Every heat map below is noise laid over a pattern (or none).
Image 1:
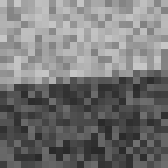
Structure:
a sharp edge
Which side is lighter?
top
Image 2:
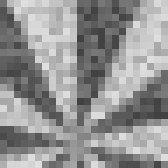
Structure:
spokes from one point
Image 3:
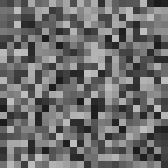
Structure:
only noise
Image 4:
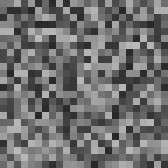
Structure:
only noise
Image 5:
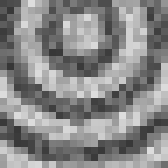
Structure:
rings round one point
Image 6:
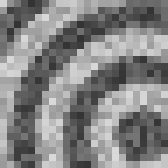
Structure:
rings round one point
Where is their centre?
bottom right
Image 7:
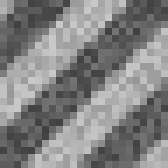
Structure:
diagonal stripes
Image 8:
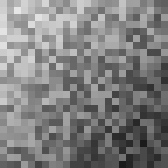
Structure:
a smooth slope
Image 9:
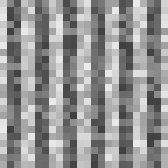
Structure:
vertical stripes
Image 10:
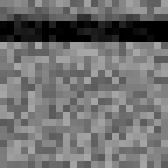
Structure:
one horizontal stripe
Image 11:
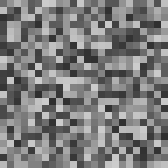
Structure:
only noise
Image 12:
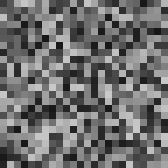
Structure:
only noise
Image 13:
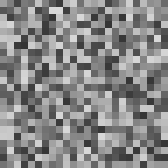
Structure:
only noise
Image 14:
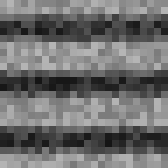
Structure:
horizontal stripes
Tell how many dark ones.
3
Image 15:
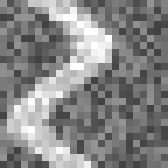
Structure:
a wavy band
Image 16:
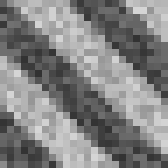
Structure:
diagonal stripes
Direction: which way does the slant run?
top left to bottom right
